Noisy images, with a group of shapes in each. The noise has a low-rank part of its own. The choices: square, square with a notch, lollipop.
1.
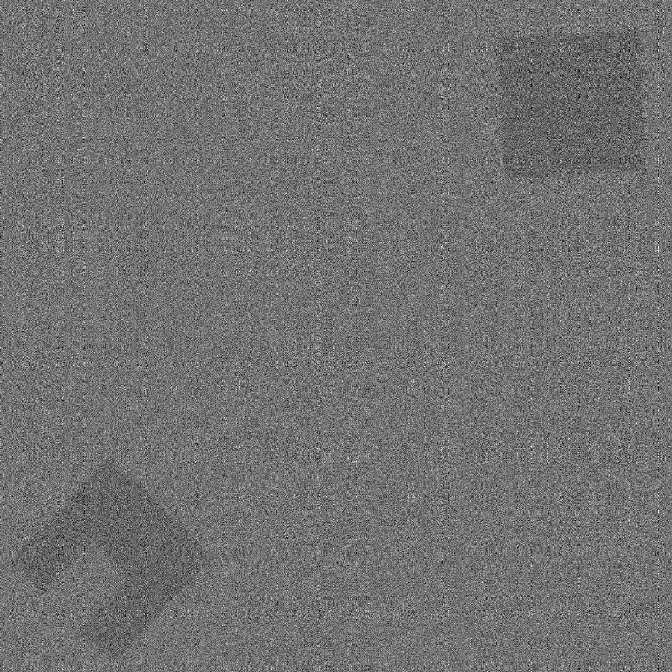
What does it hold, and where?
top right: square; bottom left: square with a notch
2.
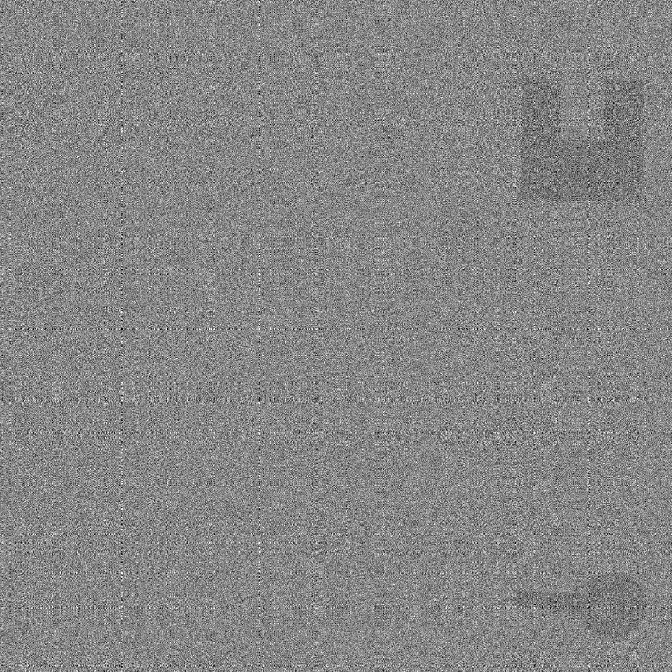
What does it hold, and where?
top right: square with a notch; bottom right: lollipop
